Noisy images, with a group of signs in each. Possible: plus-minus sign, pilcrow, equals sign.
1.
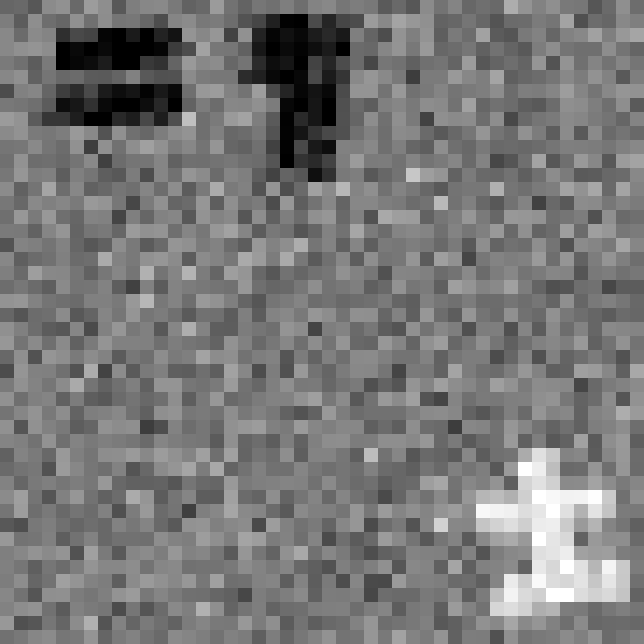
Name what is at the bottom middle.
nothing
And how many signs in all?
3
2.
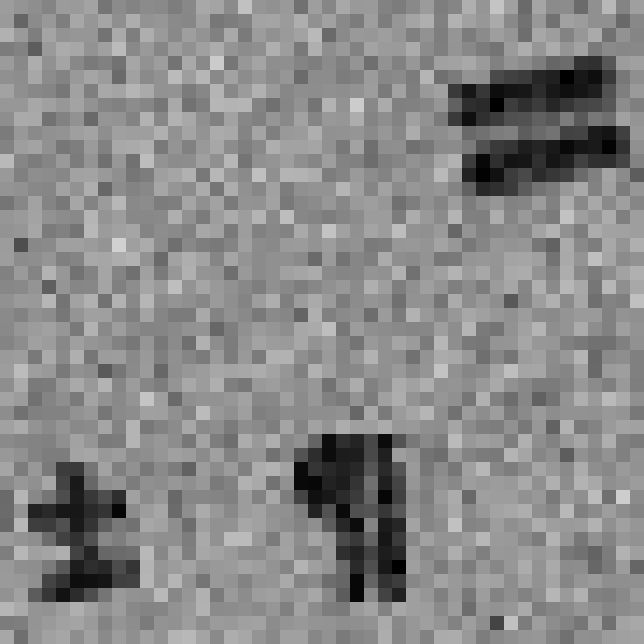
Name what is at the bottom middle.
pilcrow
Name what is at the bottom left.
plus-minus sign
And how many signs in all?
3
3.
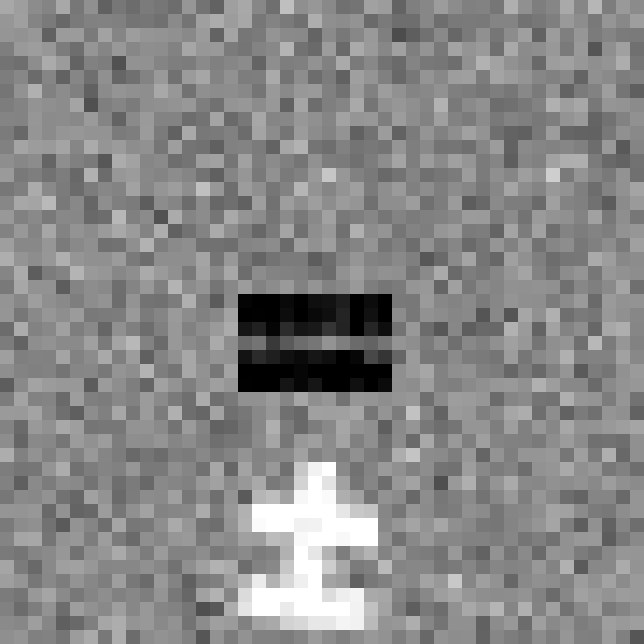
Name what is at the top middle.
nothing
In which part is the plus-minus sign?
bottom middle
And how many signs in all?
2
